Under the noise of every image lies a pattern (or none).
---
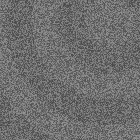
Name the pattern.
rings round one point
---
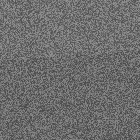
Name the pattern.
a sharp edge
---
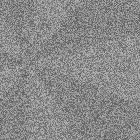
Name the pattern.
spokes from one point
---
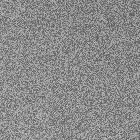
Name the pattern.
a smooth slope
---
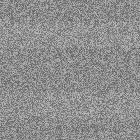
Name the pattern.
horizontal stripes
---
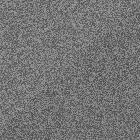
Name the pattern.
a sharp edge
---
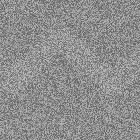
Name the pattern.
a wavy band
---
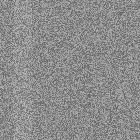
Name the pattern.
one vertical stripe
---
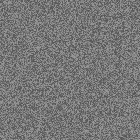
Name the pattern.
only noise
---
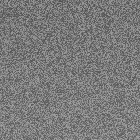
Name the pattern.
a smooth slope
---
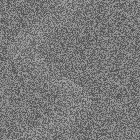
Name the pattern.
a wavy band
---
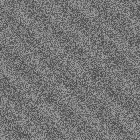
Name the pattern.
diagonal stripes
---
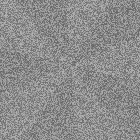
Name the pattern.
spokes from one point
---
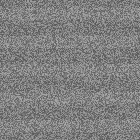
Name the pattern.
horizontal stripes
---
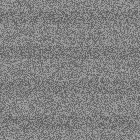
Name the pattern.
horizontal stripes
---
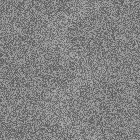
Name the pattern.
a wavy band
